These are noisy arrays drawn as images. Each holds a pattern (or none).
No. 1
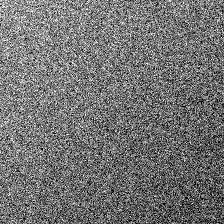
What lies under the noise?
a smooth slope
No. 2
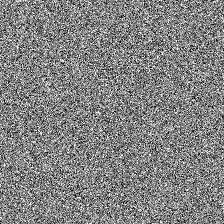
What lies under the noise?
only noise
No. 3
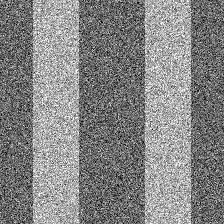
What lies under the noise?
vertical stripes
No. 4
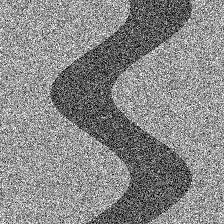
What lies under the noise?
a wavy band
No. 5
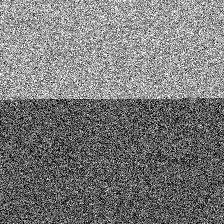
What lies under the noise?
a sharp edge
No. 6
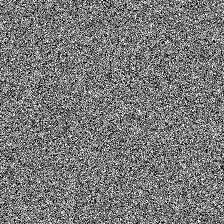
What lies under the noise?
only noise
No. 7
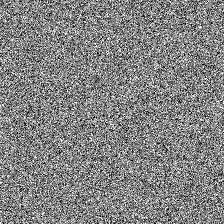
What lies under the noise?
only noise
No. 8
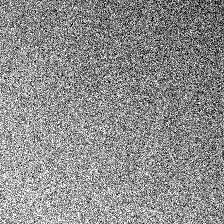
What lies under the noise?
a smooth slope
